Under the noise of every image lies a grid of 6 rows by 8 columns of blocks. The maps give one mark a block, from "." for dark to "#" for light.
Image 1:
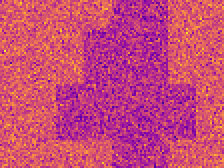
# # # # . . # #
# # # . . . # #
# # # . . . # #
# # . . . . . #
# # . . . . . #
# # # # . . # #
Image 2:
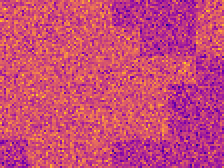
# # # # . . . #
# # # # # . . #
# # # # # # # .
# # # # # # . .
# # # # # # . .
. # # # . . . .
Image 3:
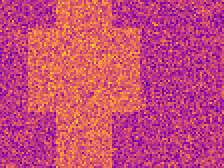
. . # # . . . .
. # # # # . . .
. # # # # . . .
. # # # # . . .
. . # # . . . .
. . # # . . . .
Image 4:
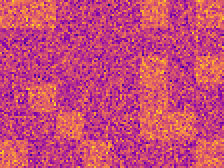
# # . . . # . #
. . . . . . . .
. . . . . # . #
. # . . . # . .
. . # . . # # .
# . . # . . . #
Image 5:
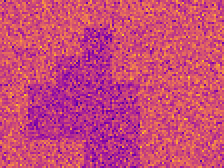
# # # # # # # #
# # # . # # # #
# # . . # # # #
# . . . . # # #
# . . . . # # #
# # # . . # # #
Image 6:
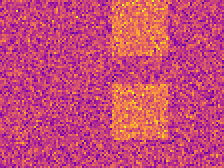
. . . . # # . .
. . . . # # . .
. . . . . . . .
. . . . # # . .
. . . . # # . .
. . . . . . . .
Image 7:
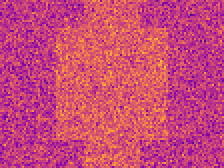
. . . # # . . .
. . # # # # . .
. . # # # # . .
. . # # # # . .
. . # # # # . .
. . . # # . . .
